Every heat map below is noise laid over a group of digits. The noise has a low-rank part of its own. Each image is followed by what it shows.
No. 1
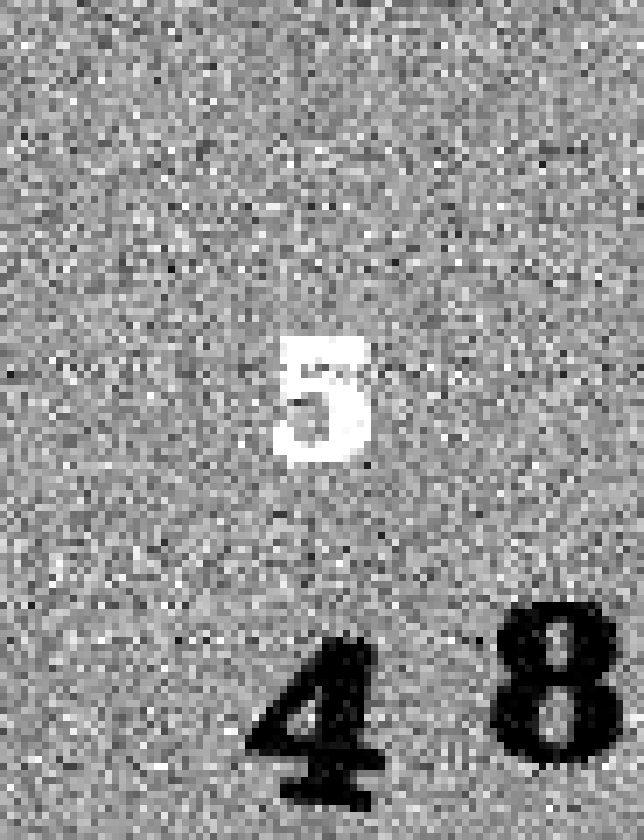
centre: light 5; bottom middle: dark 4; bottom right: dark 8
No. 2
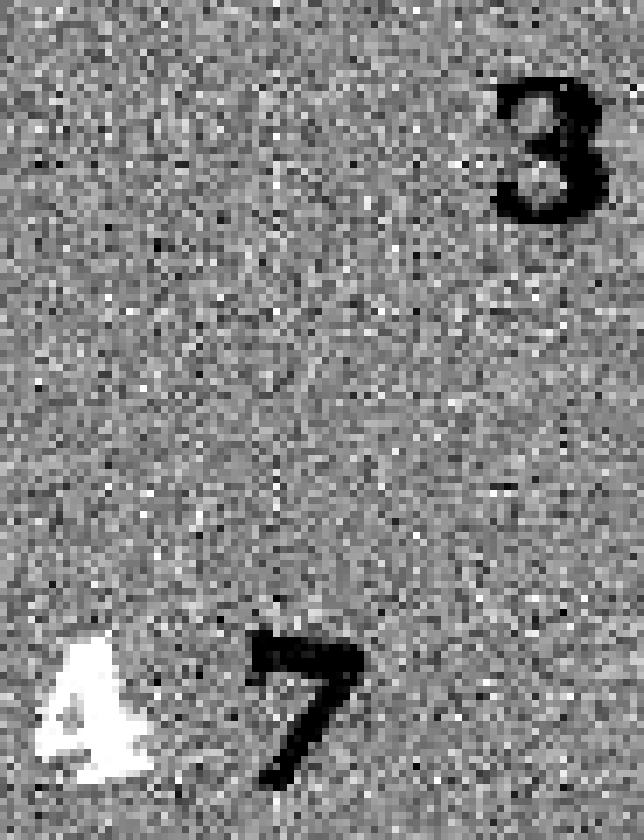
top right: dark 3; bottom left: light 4; bottom middle: dark 7
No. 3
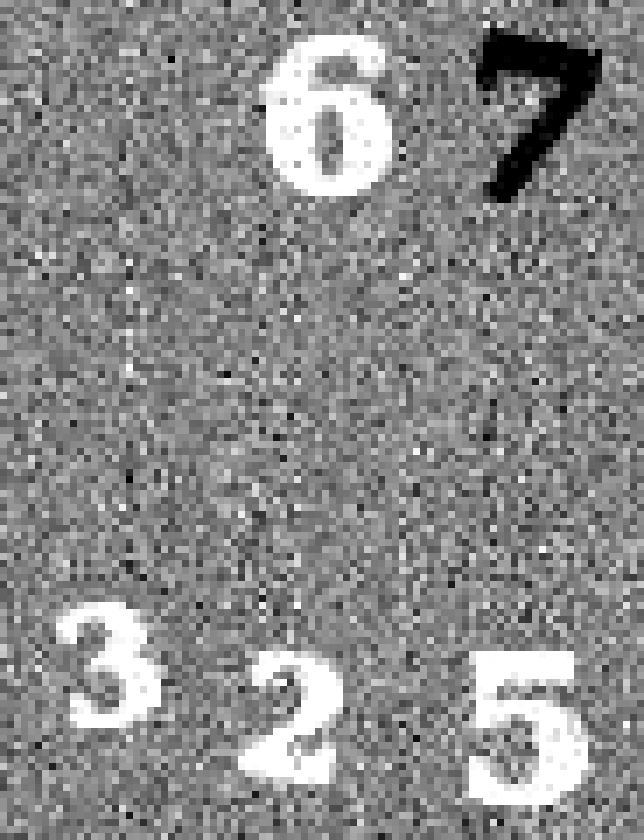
top middle: light 6; top right: dark 7; bottom left: light 3; bottom middle: light 2; bottom right: light 5
